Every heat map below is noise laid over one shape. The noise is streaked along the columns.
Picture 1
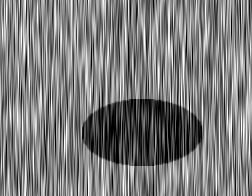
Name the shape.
ellipse
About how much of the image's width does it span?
half
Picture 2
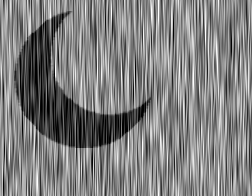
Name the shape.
crescent
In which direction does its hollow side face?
up and right
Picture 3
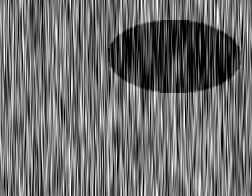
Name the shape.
ellipse
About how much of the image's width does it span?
half
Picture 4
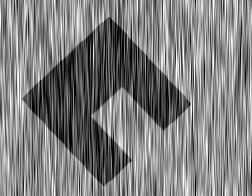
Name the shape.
square with a notch
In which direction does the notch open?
down and right
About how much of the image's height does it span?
nearly all
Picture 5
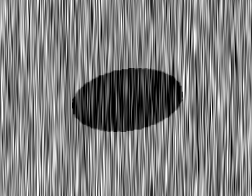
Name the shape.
ellipse
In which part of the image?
centre
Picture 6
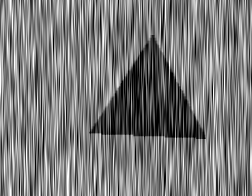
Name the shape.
triangle
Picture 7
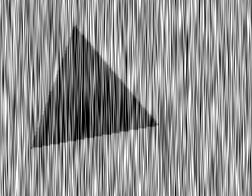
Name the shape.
triangle
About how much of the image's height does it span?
two thirds
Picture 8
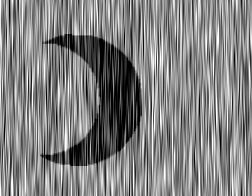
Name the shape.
crescent
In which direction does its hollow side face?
left
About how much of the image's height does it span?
two thirds
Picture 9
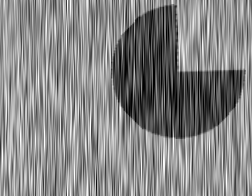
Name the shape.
disc with a wedge cut out
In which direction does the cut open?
up and right
